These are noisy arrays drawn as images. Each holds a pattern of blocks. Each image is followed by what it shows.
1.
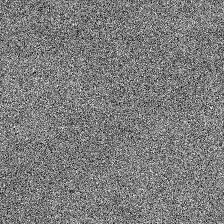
no symmetry
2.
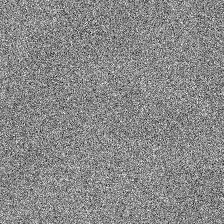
no symmetry
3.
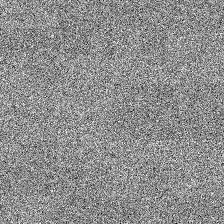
top and bottom mirror each other
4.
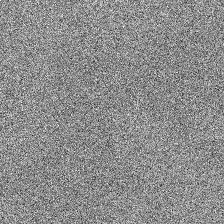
mirrored about the diagonal from the top left
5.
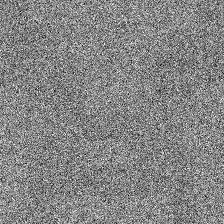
left and right mirror each other
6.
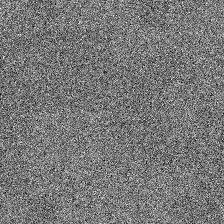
no symmetry
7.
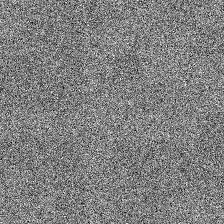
mirrored about the diagonal from the bottom left
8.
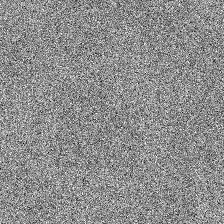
mirrored about the diagonal from the bottom left
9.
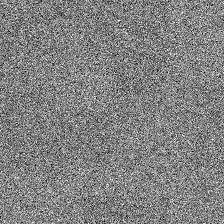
mirrored about the diagonal from the top left
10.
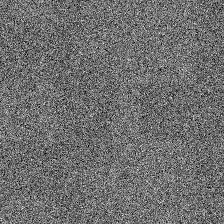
top and bottom mirror each other
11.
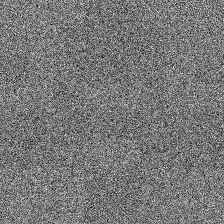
left and right mirror each other
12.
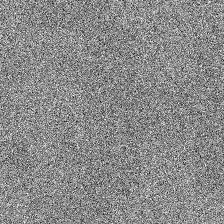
top and bottom mirror each other
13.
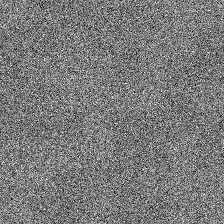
mirrored about the diagonal from the top left
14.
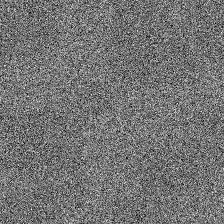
mirrored about the diagonal from the top left
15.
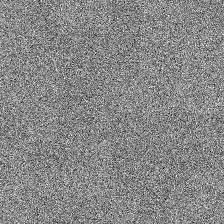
no symmetry
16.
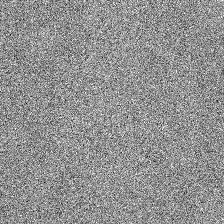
top and bottom mirror each other
